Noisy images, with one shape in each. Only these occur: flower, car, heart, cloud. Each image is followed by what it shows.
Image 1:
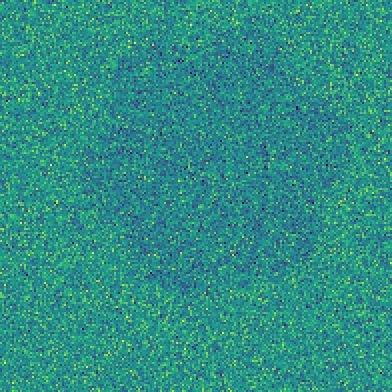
flower
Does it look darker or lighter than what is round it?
darker
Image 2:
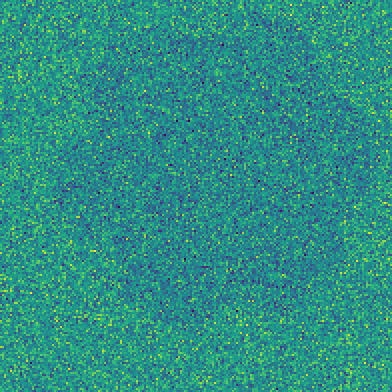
flower
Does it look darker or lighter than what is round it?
darker
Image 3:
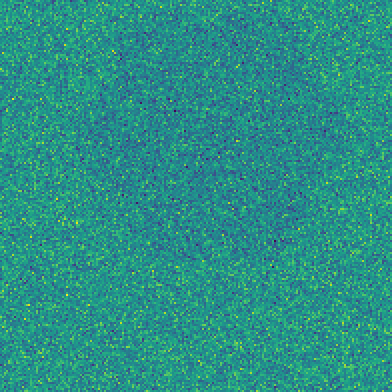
flower
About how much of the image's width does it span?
two thirds
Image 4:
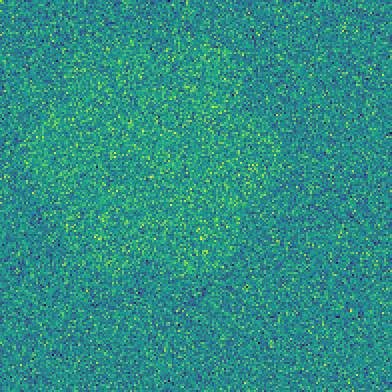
flower
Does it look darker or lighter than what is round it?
lighter
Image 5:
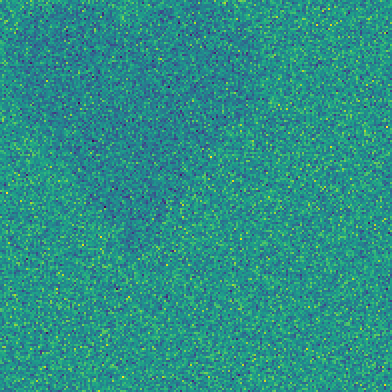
heart
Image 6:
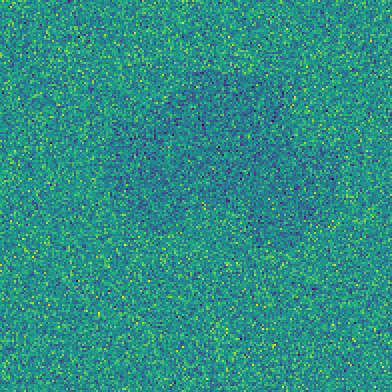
car
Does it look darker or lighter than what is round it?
darker
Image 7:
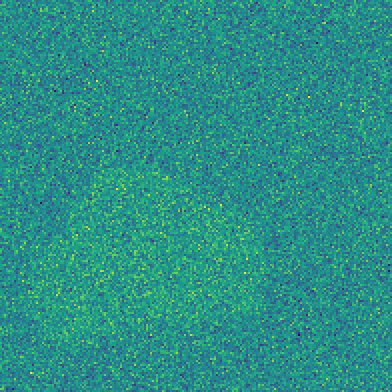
cloud
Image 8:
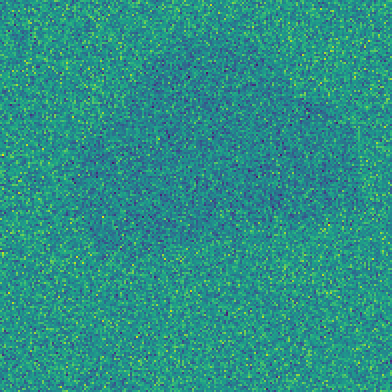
cloud
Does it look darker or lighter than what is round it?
darker
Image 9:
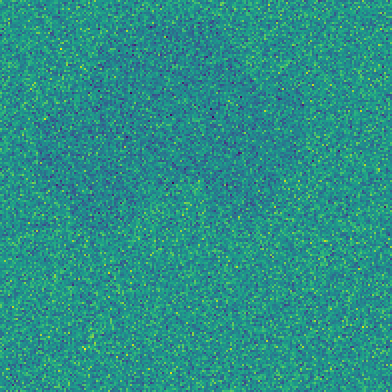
car
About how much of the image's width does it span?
two thirds
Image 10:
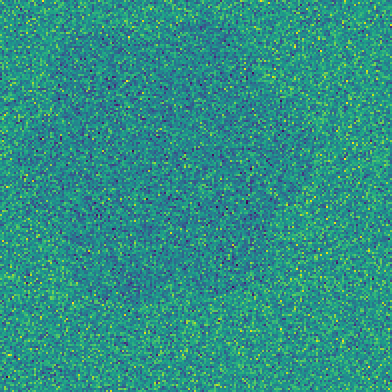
flower
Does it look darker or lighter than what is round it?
darker
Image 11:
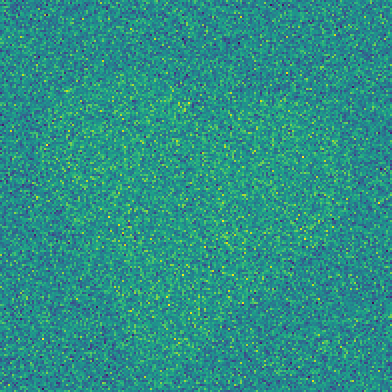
heart
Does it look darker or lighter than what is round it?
lighter
